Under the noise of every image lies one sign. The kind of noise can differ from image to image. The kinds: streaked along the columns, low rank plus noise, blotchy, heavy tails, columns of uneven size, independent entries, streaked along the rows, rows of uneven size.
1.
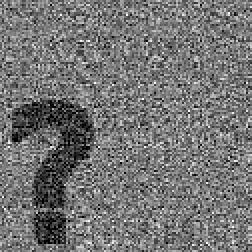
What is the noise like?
low rank plus noise
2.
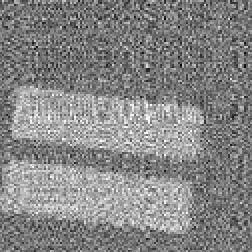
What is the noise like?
low rank plus noise
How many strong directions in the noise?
three or four
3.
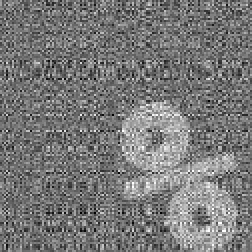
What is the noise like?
low rank plus noise
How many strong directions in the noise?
two
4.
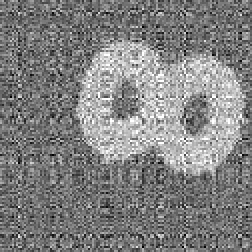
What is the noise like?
low rank plus noise
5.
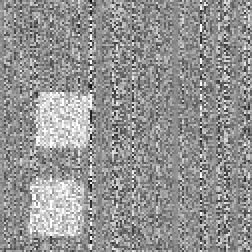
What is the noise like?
columns of uneven size
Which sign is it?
colon
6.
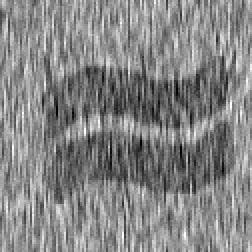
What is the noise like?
streaked along the columns
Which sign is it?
approximately sign
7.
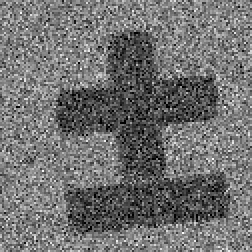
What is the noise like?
independent entries
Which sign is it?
plus-minus sign
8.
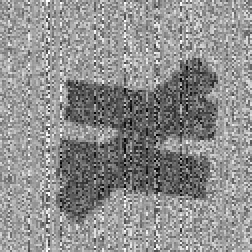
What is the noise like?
columns of uneven size
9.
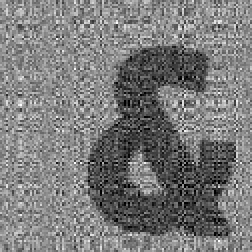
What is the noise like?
low rank plus noise
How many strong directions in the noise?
two
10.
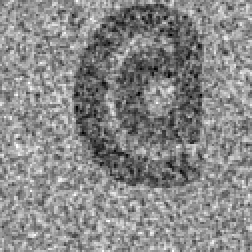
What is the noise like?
blotchy
